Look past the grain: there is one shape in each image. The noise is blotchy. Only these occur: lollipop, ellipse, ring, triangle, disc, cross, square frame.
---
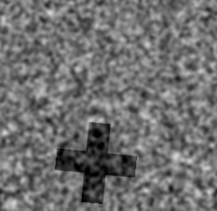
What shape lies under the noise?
cross
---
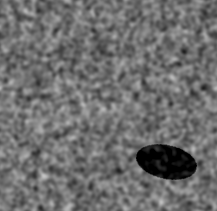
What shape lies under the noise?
ellipse
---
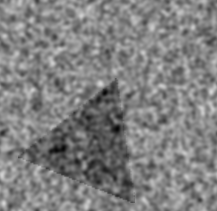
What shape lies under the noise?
triangle
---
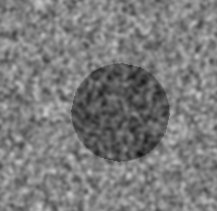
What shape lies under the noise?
disc
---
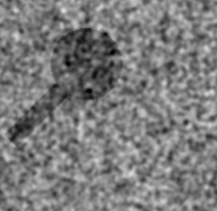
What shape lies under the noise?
lollipop
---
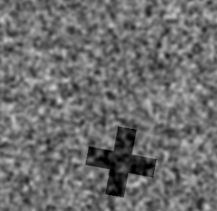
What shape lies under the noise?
cross
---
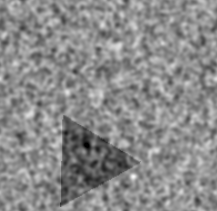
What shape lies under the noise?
triangle
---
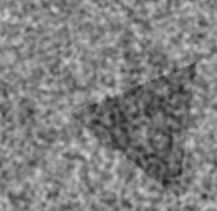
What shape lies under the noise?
triangle
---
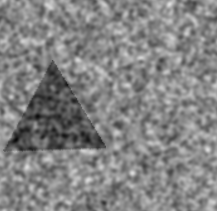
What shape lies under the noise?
triangle
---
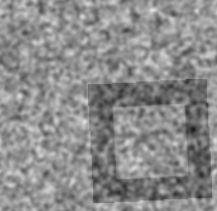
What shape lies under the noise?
square frame
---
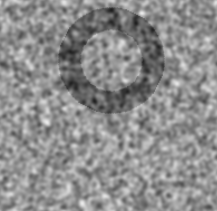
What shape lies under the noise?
ring
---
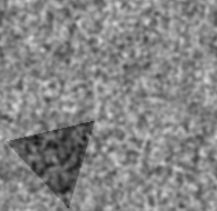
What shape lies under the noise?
triangle
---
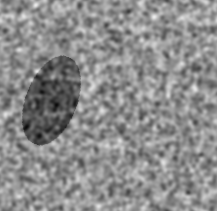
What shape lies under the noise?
ellipse
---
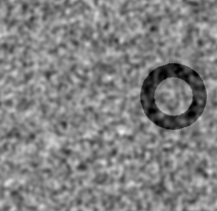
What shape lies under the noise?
ring
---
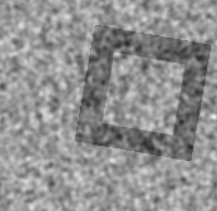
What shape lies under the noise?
square frame
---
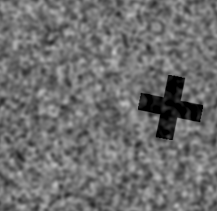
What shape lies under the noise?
cross
